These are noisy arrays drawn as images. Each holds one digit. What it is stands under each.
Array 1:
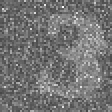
light 3
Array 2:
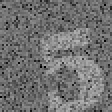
light 5
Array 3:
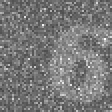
light 6
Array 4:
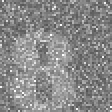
light 8
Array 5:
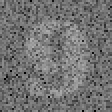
light 9
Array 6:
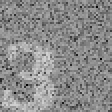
light 3
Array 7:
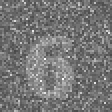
light 6
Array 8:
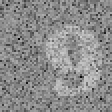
light 9
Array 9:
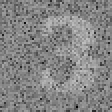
light 3
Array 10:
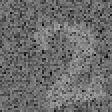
light 2
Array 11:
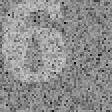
light 6
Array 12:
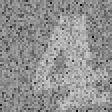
light 4
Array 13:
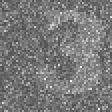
light 3
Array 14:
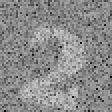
light 2
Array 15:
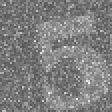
light 5
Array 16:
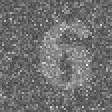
light 6
